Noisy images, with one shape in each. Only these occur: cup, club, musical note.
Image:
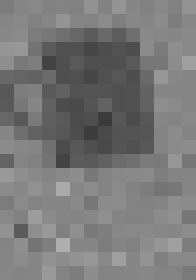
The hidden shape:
cup
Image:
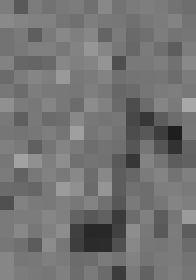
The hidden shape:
musical note
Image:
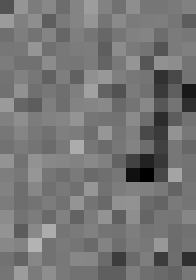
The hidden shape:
musical note
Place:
middle right
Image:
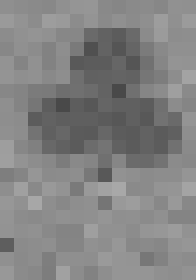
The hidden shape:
club
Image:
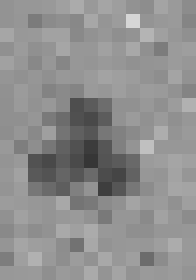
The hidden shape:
club
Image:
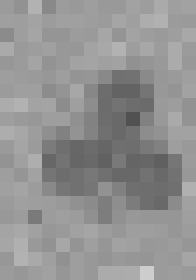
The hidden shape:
club
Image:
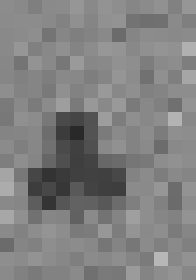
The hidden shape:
club
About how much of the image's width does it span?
half
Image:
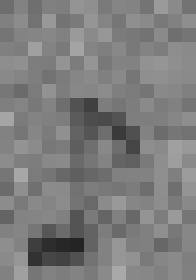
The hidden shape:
musical note
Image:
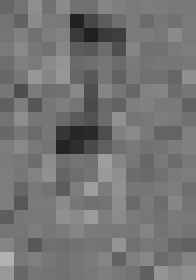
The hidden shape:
musical note
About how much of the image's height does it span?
half
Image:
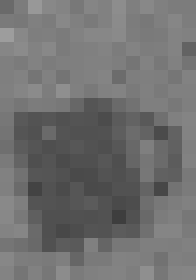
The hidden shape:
cup
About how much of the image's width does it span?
nearly all
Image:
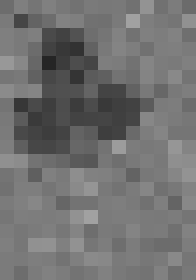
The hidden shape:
club
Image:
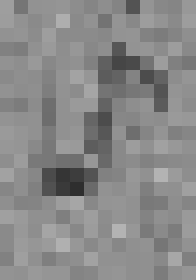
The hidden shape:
musical note
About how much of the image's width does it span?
two thirds
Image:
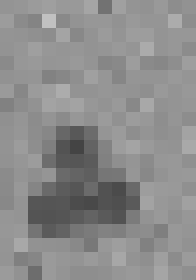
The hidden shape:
club
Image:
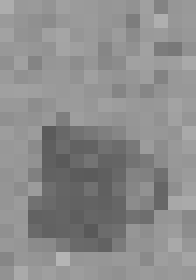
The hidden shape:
cup
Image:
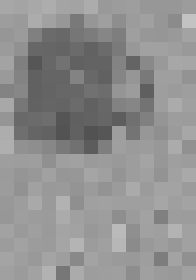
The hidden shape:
cup
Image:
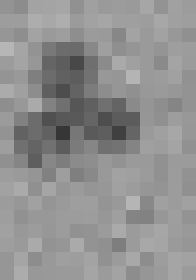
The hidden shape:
club
